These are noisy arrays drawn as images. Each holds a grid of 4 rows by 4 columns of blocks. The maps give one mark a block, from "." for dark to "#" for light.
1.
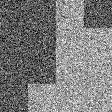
. . # .
. . # #
. . # #
. # # #
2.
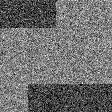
. . # #
# # # #
# # # #
# . . .
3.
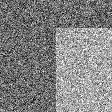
. . . .
. . # #
. . # #
. . # #
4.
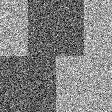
# . . #
# . . #
. . # #
. . # #
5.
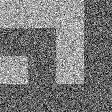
# # # .
. . # .
# . # .
. . . .
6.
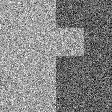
# # . .
# # # .
# # . .
# # . .
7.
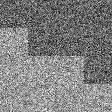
. . . .
# . . .
# # # .
# # # #
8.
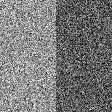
# # . .
# # . .
# # . .
# # . .
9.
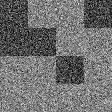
. # # .
. . # #
# # . #
# # # #
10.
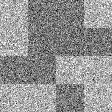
# . . #
# . . .
. . # #
# # . #
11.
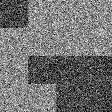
. # # #
# # # #
# . . .
# # . .
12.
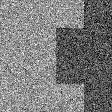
# # # .
# # . .
# # . .
# # # .
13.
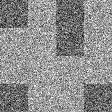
. # . #
# # . #
# # # #
. # # .
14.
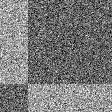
# . . .
# . . .
# . . .
. # # #
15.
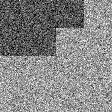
. . . #
. . # #
# # # #
# # # #
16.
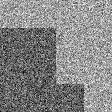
# # # #
. . # #
. . # #
. . . #
